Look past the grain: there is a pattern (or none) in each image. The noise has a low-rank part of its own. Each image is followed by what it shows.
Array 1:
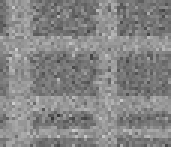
bands of rows crossing bands of columns
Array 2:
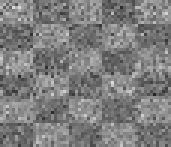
a checkerboard
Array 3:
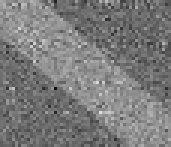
a diagonal band
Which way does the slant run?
top left to bottom right
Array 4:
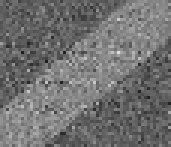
a diagonal band
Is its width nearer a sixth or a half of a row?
a half
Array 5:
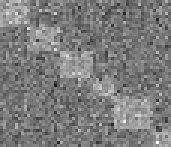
blocks along the diagonal
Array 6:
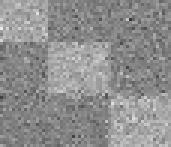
blocks along the diagonal
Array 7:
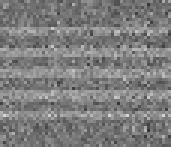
bands of rows
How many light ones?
5
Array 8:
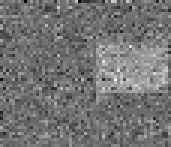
one block
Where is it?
middle right
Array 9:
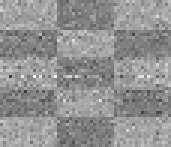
a checkerboard
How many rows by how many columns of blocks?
5 by 3
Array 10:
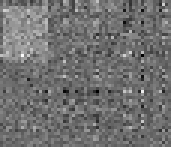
one block
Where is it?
top left
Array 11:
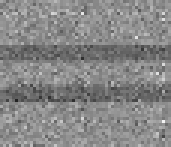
bands of rows
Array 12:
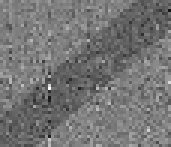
a diagonal band
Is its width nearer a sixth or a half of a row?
a half
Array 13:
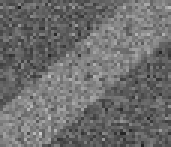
a diagonal band
